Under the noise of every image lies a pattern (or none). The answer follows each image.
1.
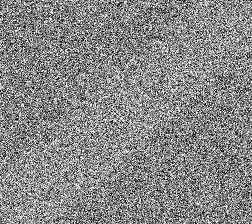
a diagonal band
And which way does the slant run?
bottom left to top right
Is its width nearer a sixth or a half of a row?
a half
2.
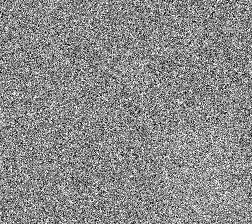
one block
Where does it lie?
bottom right
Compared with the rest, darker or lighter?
lighter
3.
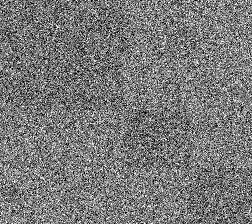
blocks along the diagonal
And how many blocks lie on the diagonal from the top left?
3
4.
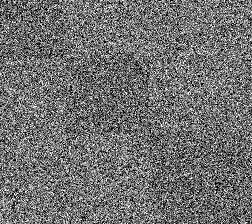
blocks along the diagonal
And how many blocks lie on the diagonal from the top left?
3
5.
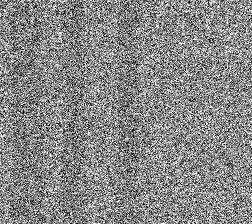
bands of columns
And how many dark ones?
3
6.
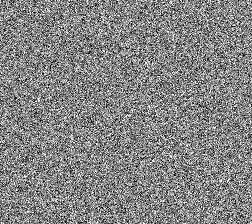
only noise
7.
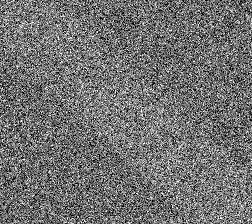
a diagonal band
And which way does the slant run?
top left to bottom right
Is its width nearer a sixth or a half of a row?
a half
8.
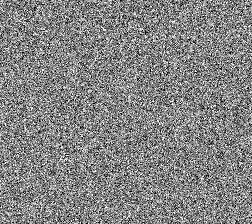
only noise
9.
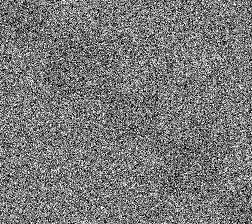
blocks along the diagonal
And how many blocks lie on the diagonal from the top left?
5
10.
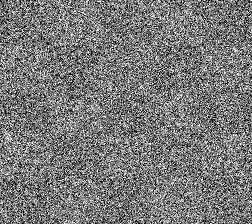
a checkerboard
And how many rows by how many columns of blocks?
5 by 5
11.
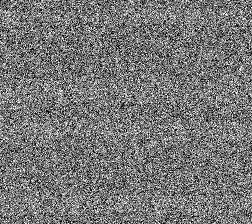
bands of rows
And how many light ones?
4
